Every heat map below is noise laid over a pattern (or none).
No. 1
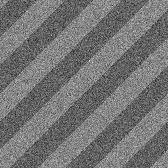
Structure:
diagonal stripes
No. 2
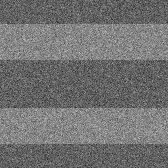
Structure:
horizontal stripes
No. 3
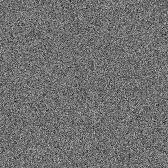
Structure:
only noise
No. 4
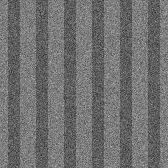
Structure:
vertical stripes
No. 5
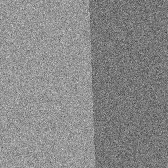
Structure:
a sharp edge
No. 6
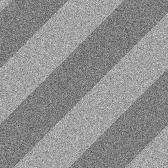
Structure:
diagonal stripes
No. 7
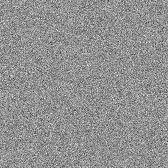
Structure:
only noise
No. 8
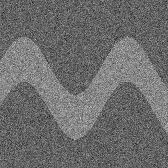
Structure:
a wavy band
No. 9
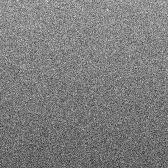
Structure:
a smooth slope
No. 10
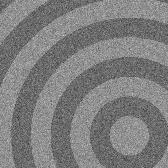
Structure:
rings round one point
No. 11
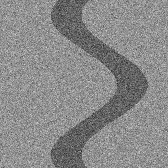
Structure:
a wavy band
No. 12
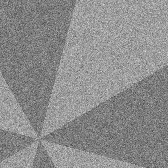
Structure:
spokes from one point
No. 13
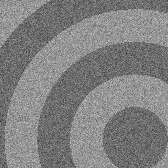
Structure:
rings round one point
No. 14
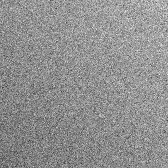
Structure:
a smooth slope
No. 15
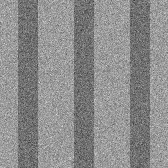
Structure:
vertical stripes
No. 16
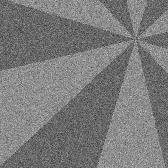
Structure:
spokes from one point
